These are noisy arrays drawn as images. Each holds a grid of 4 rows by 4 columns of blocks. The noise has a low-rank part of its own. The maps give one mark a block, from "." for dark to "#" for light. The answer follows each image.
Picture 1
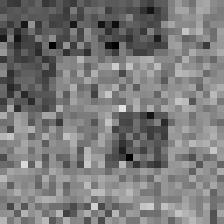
. . . #
. # # #
# # . #
# # # #
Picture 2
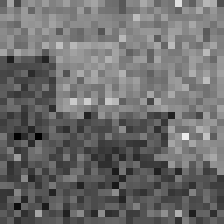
# # # #
. # # #
. . . #
. . . .
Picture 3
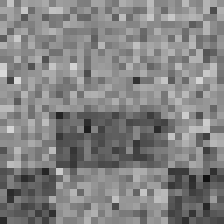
# # # #
# # # #
# . . #
. # # .
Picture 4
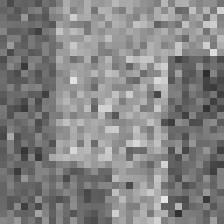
. # # #
. # # .
. # # .
. . # .
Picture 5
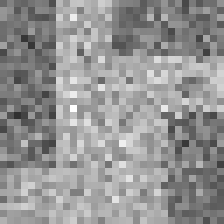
. # . .
. # # #
. # # .
# # # .
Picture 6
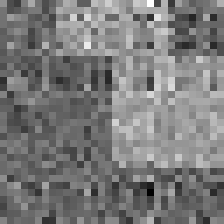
. # # .
. . # #
. . # #
. . . .
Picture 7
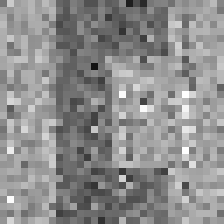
# . . #
# . # #
# . # #
# . . #
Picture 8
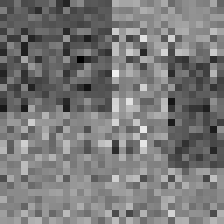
. . # #
. . # .
# # # .
# # # #
